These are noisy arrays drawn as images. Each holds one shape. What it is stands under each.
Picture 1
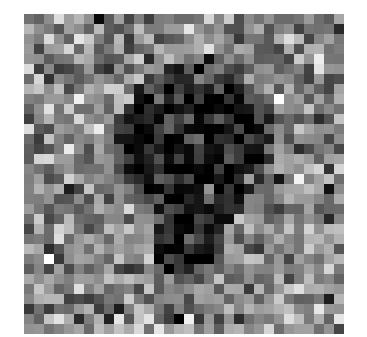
light bulb
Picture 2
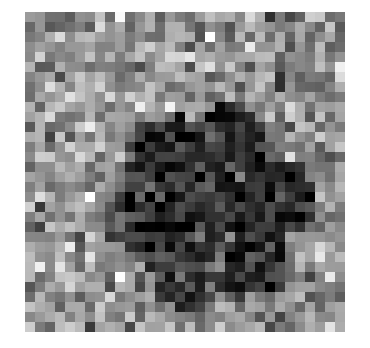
flower
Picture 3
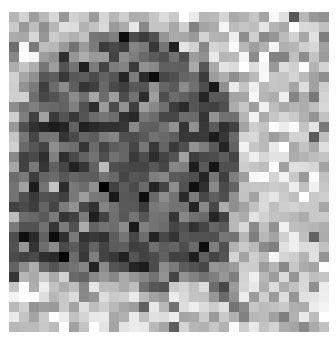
ghost
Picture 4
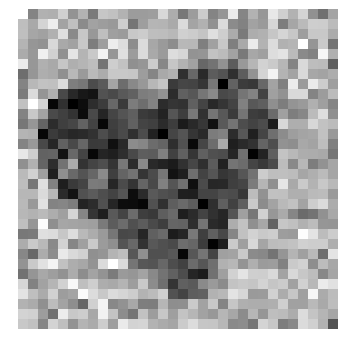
heart
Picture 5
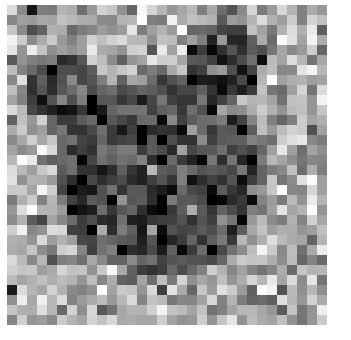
bear's head
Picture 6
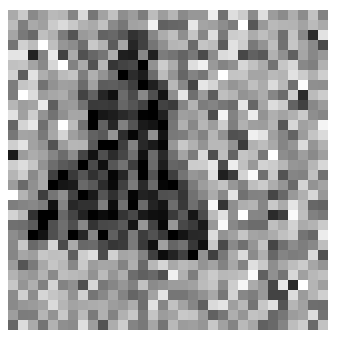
chess pawn
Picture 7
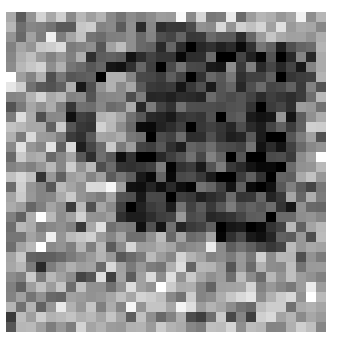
cup
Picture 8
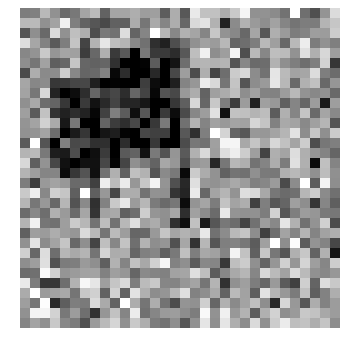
flag
